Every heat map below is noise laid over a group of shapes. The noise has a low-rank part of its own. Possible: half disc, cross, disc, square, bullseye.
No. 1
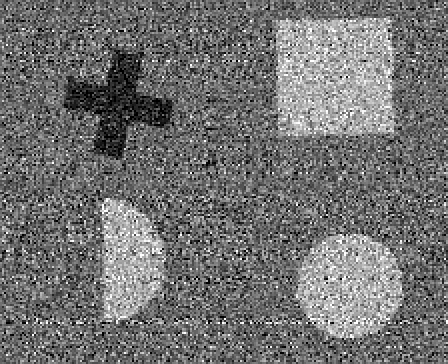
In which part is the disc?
bottom right
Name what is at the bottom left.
half disc
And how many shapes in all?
4
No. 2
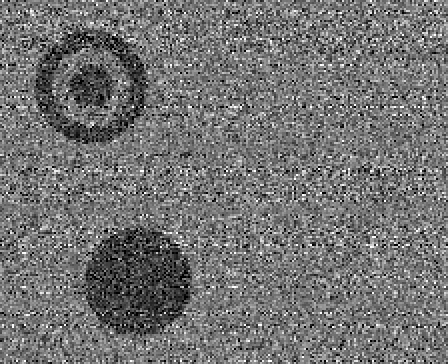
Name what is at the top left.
bullseye
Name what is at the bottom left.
disc
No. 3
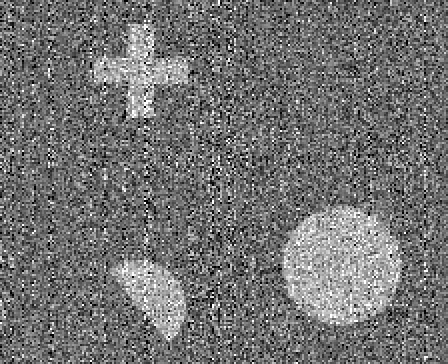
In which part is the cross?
top left
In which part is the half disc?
bottom left
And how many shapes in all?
3
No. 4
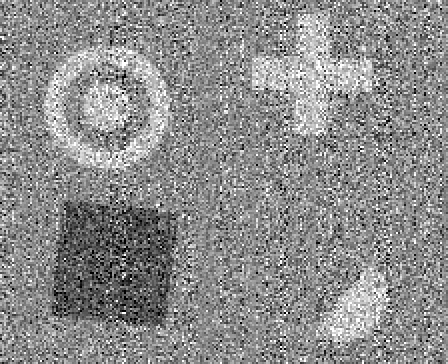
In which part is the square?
bottom left
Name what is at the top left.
bullseye
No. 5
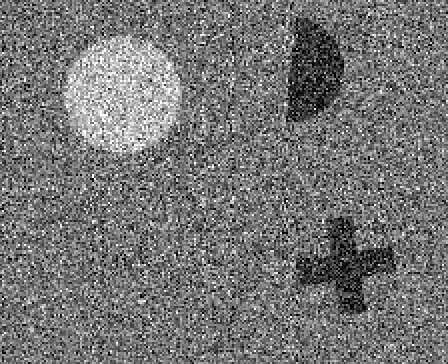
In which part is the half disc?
top right
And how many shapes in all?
3
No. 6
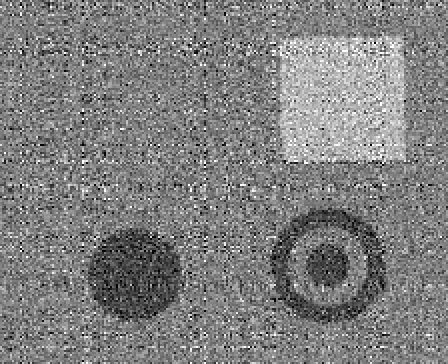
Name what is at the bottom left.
disc
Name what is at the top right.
square
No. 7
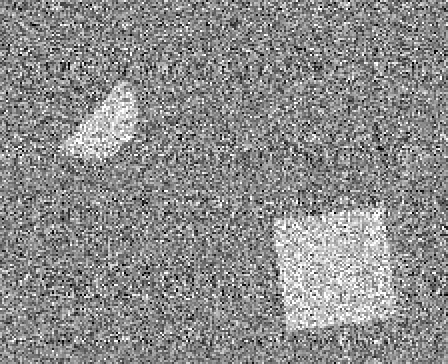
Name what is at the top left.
half disc
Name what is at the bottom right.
square
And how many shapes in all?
2
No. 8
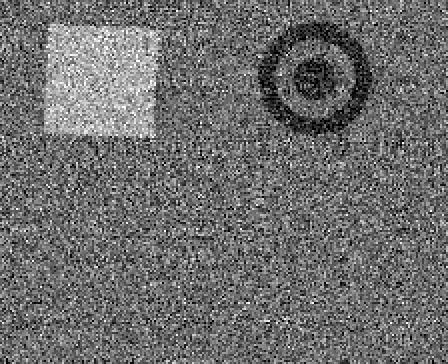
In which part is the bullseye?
top right
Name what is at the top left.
square
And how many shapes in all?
2
